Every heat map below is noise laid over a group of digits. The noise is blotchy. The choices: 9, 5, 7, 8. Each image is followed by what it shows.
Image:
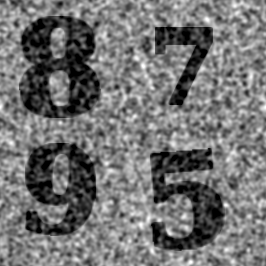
top left: 8; top right: 7; bottom left: 9; bottom right: 5
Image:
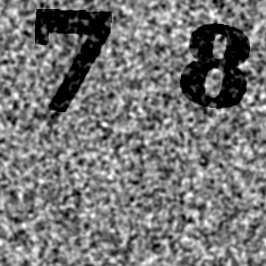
top left: 7; top right: 8
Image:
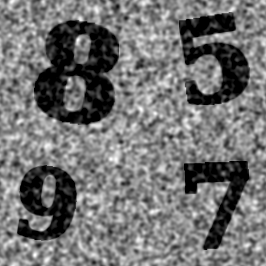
top left: 8; top right: 5; bottom left: 9; bottom right: 7
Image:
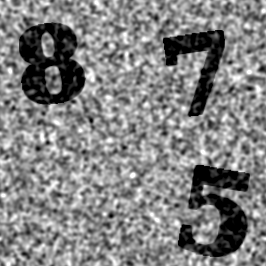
top left: 8; top right: 7; bottom right: 5
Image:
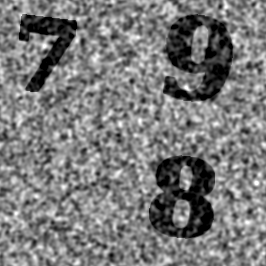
top left: 7; top right: 9; bottom right: 8
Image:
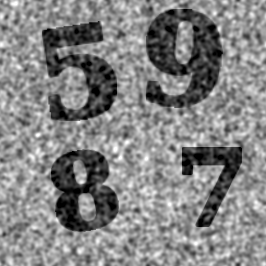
top left: 5; top right: 9; bottom left: 8; bottom right: 7
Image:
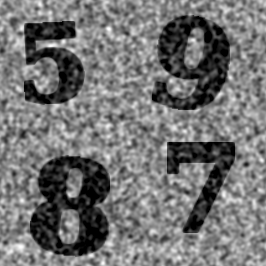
top left: 5; top right: 9; bottom left: 8; bottom right: 7
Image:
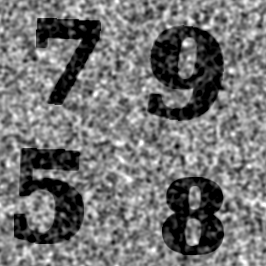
top left: 7; top right: 9; bottom left: 5; bottom right: 8
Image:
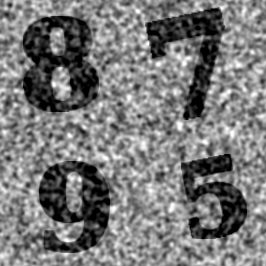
top left: 8; top right: 7; bottom left: 9; bottom right: 5
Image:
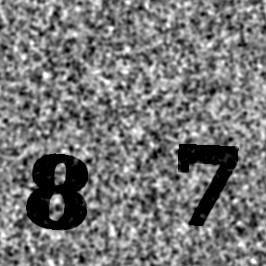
bottom left: 8; bottom right: 7
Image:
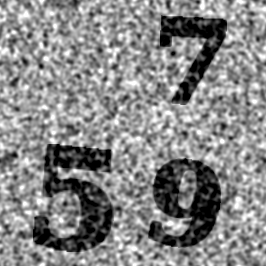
top right: 7; bottom left: 5; bottom right: 9
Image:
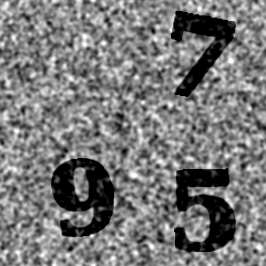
top right: 7; bottom left: 9; bottom right: 5
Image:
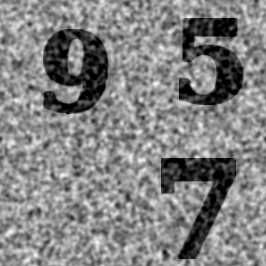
top left: 9; top right: 5; bottom right: 7
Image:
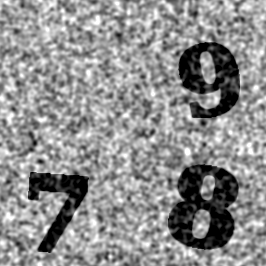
top right: 9; bottom left: 7; bottom right: 8
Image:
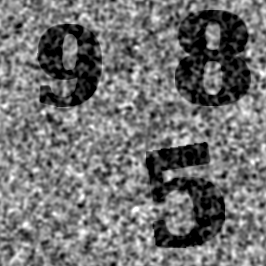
top left: 9; top right: 8; bottom right: 5
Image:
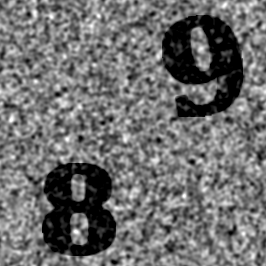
top right: 9; bottom left: 8
